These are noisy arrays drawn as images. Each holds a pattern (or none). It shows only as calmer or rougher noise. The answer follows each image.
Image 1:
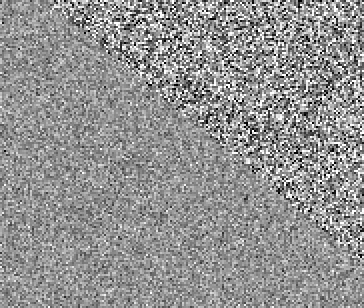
a sharp edge
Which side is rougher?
top right
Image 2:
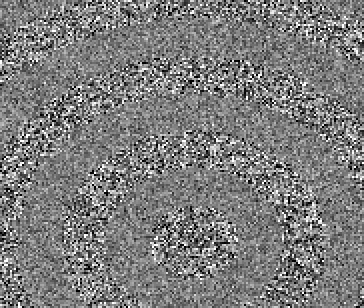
rings round one point
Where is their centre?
bottom middle
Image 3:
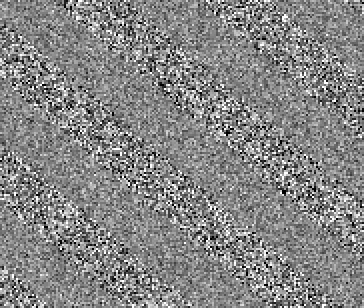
diagonal stripes
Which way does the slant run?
top left to bottom right
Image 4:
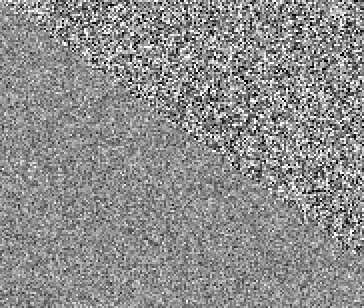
a sharp edge
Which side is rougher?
top right
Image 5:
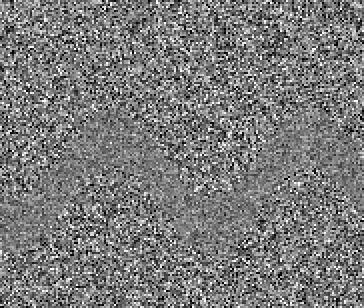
a wavy band
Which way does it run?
left to right
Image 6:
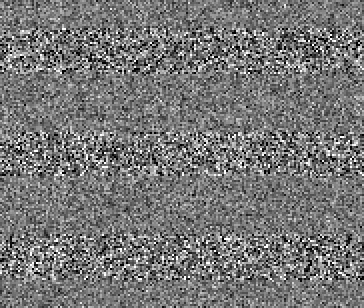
horizontal stripes
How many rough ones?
3
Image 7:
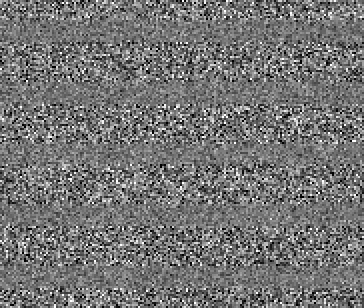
horizontal stripes
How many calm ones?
5
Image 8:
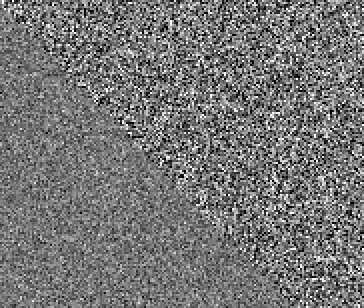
a sharp edge
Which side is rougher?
top right
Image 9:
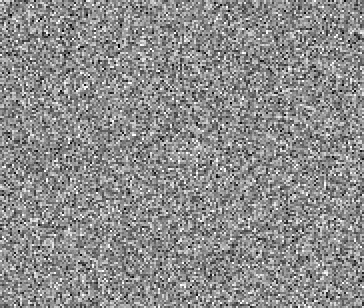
only noise
